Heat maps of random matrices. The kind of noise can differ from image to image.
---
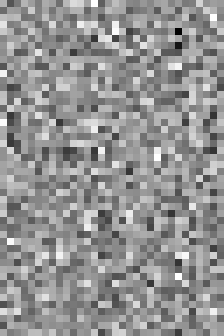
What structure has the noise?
low rank plus noise
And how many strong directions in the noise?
five to eight
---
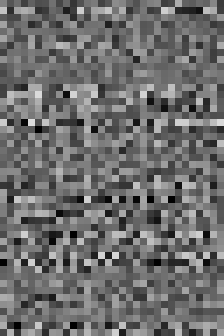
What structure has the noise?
rows of uneven size
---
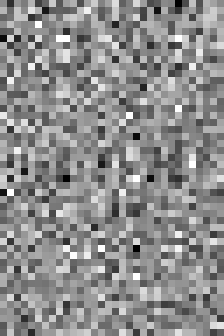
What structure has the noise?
low rank plus noise
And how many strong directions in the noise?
one
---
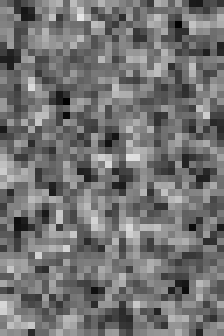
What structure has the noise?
blotchy
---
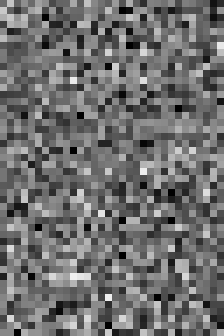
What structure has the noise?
low rank plus noise
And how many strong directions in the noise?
five to eight
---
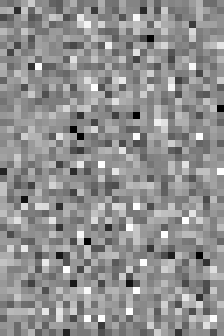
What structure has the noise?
heavy tails
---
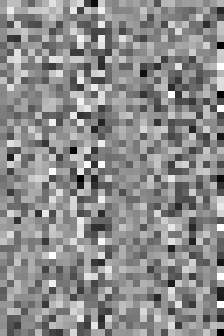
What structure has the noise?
columns of uneven size
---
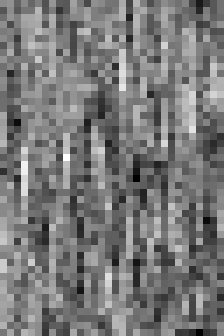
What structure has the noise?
streaked along the columns
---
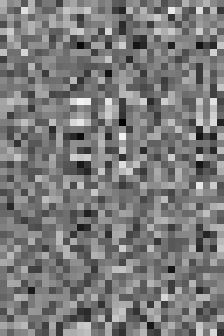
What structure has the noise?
low rank plus noise
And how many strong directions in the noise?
one
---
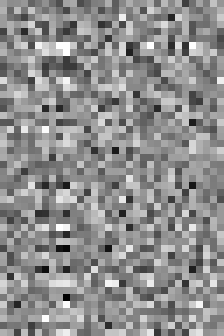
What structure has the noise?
low rank plus noise
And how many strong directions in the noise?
one
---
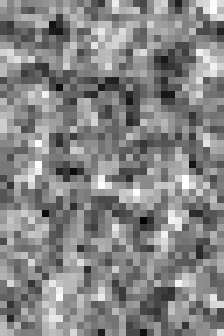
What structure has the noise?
blotchy
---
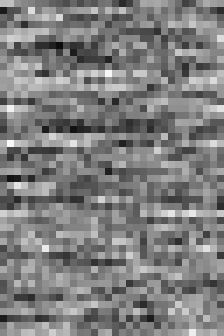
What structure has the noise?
streaked along the rows
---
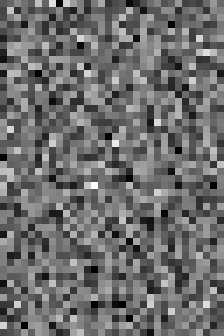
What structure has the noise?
independent entries
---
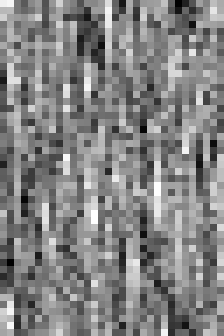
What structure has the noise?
streaked along the columns
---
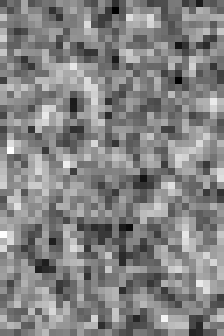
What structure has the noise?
blotchy
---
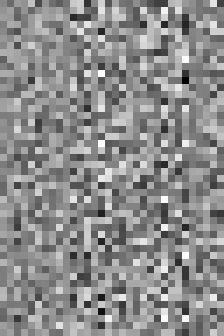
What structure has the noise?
columns of uneven size
